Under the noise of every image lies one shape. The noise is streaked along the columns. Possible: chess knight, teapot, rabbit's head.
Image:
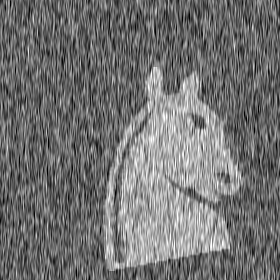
light chess knight
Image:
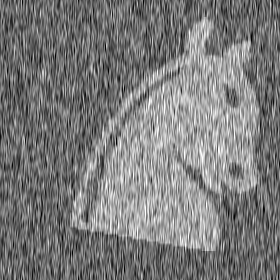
light chess knight
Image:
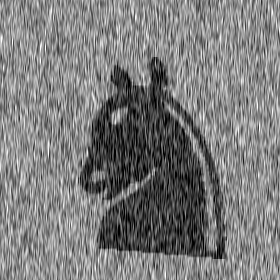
dark chess knight
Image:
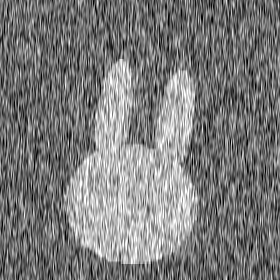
light rabbit's head
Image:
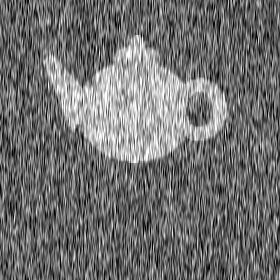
light teapot
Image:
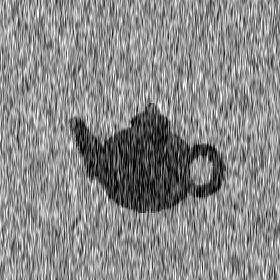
dark teapot
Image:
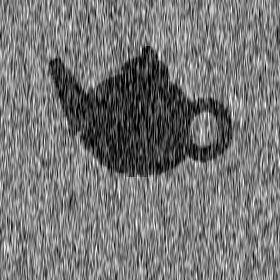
dark teapot
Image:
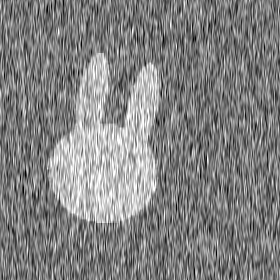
light rabbit's head
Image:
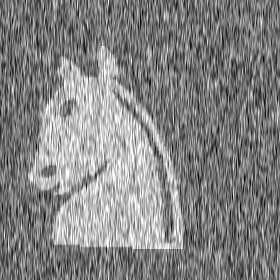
light chess knight
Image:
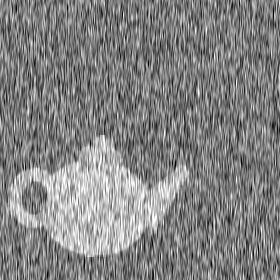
light teapot
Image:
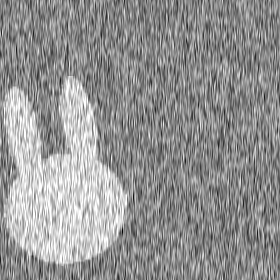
light rabbit's head
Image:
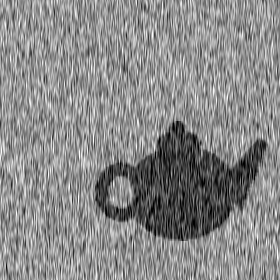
dark teapot
